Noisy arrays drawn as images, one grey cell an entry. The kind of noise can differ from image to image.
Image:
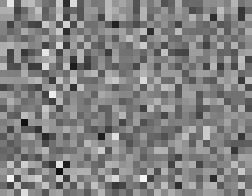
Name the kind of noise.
low rank plus noise
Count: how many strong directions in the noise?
one
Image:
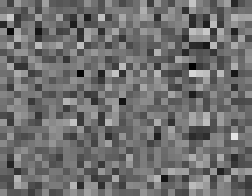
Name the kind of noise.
low rank plus noise
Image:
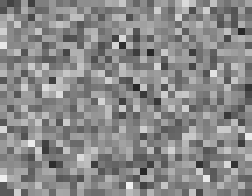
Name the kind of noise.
independent entries
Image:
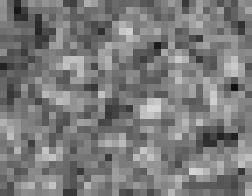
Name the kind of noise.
blotchy
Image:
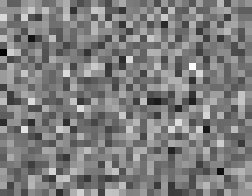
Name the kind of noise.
low rank plus noise
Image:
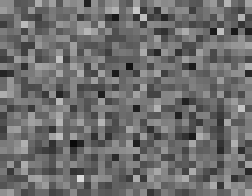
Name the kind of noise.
low rank plus noise
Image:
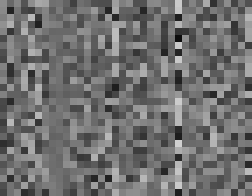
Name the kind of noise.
columns of uneven size
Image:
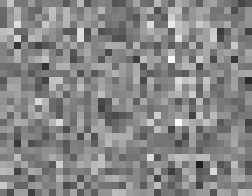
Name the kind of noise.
low rank plus noise
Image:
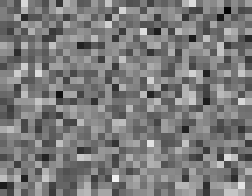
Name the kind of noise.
low rank plus noise
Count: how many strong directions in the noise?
three or four
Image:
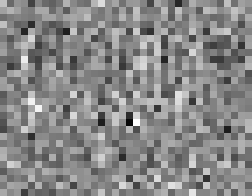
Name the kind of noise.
low rank plus noise
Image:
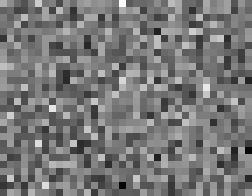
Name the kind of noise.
independent entries
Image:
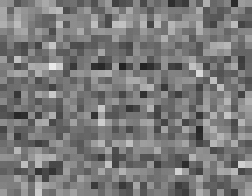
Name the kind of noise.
low rank plus noise
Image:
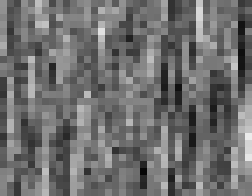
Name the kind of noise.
streaked along the columns
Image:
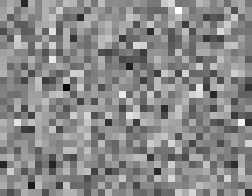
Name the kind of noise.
independent entries
